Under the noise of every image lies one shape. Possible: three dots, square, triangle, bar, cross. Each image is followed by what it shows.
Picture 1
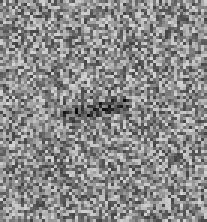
bar
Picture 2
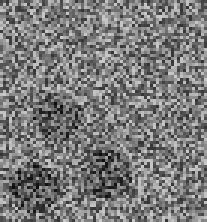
three dots
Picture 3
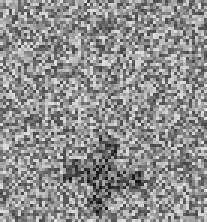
cross
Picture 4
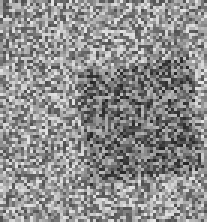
square
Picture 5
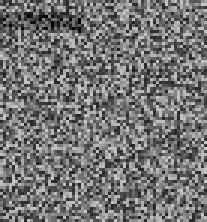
bar
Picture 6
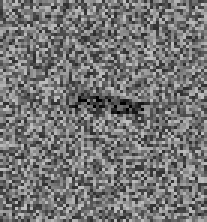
bar
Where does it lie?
centre
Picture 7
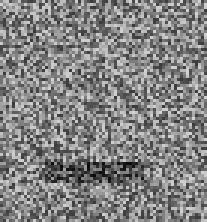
bar
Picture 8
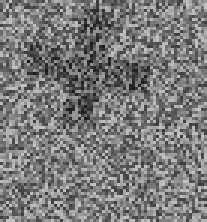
cross
